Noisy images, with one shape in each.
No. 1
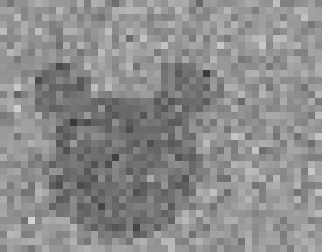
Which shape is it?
bear's head
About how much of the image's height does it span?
two thirds
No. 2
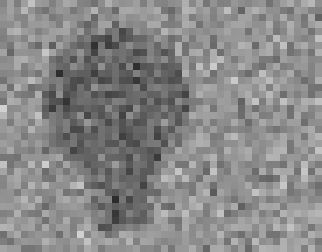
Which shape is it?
light bulb
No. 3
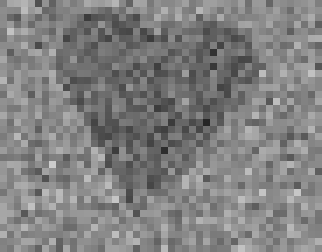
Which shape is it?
heart
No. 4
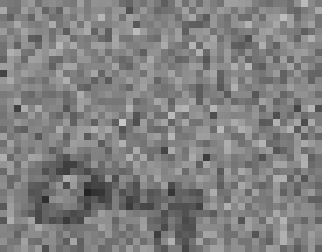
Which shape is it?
key
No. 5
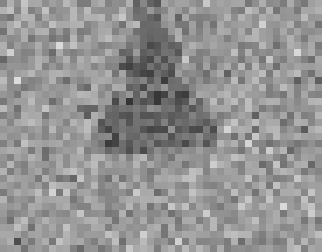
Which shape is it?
chess pawn
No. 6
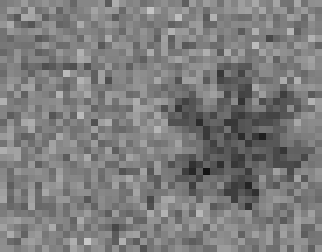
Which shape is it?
asterisk
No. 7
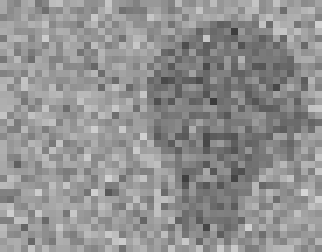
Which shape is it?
light bulb
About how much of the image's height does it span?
nearly all
